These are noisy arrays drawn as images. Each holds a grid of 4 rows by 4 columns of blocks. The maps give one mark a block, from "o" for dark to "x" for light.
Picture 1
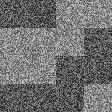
ooxx
xxxo
xxoo
ooox
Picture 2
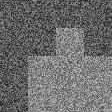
oooo
ooxo
oxxx
oxxx
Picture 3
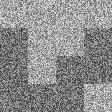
xxxx
oxxo
oxoo
ooox
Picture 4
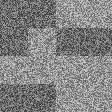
ooxx
oxoo
xxxx
ooxx
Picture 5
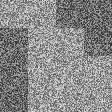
xxoo
oxxo
oxxx
oxxx
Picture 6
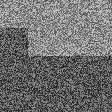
xxxx
oxxx
oooo
oooo
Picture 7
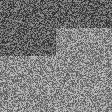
oooo
ooxx
xxxx
xxxx
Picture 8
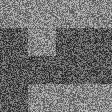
xxxx
oxoo
oooo
oxxx
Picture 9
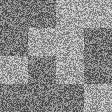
ooxx
oxxo
xoxo
ooox
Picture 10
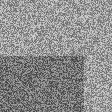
xxxx
xxxx
ooox
ooox
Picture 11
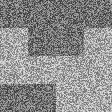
oooo
xoox
xxxx
ooxx
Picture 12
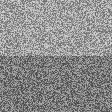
xxxx
xxxx
oooo
oooo
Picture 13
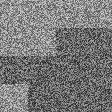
xxxx
xxoo
oooo
xooo
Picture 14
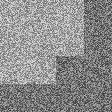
xxxo
xxxo
xxoo
oooo
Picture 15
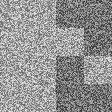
xxoo
xxxo
xxox
xxoo
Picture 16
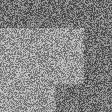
oooo
xxxo
xxxo
xxoo
